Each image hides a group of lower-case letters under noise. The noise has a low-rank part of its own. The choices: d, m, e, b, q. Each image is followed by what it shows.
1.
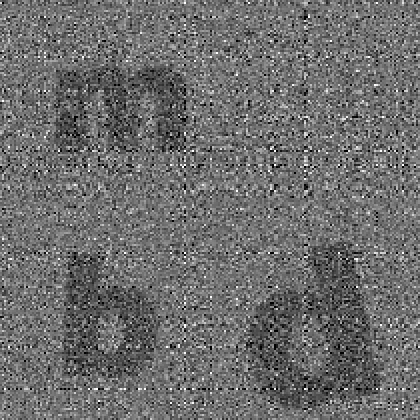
top left: dark m; bottom left: dark b; bottom right: dark d
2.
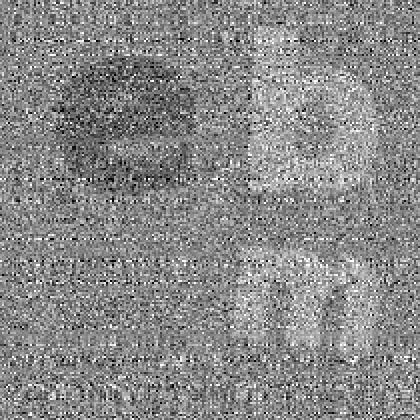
top left: dark e; top right: light b; bottom right: light m
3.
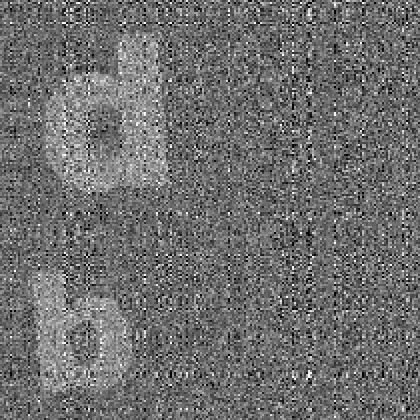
top left: light d; bottom left: light b
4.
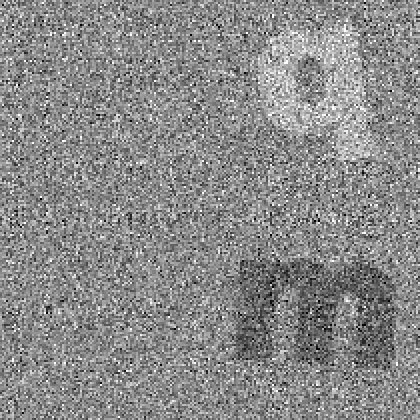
top right: light q; bottom right: dark m
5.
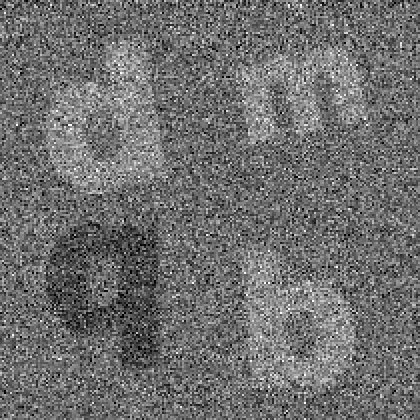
top left: light d; top right: light m; bottom left: dark q; bottom right: light b
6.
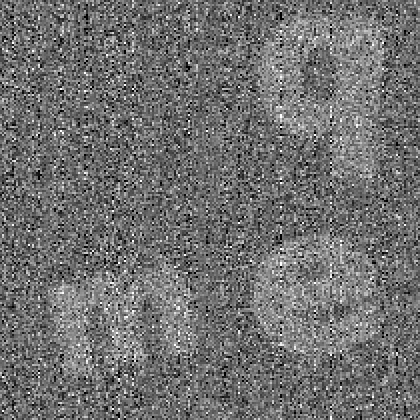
top right: light q; bottom left: light m; bottom right: light e
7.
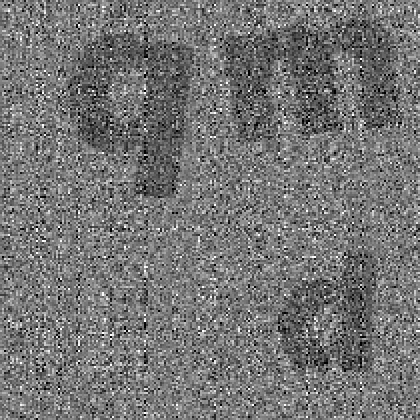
top left: dark q; top right: dark m; bottom right: dark d
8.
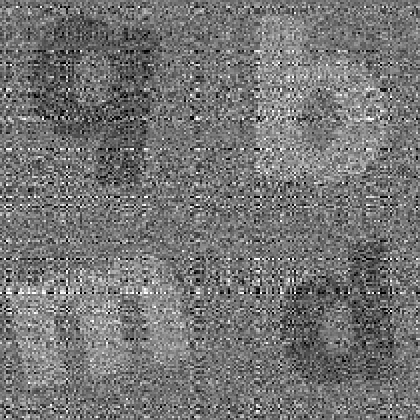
top left: dark q; top right: light b; bottom left: light m; bottom right: dark d
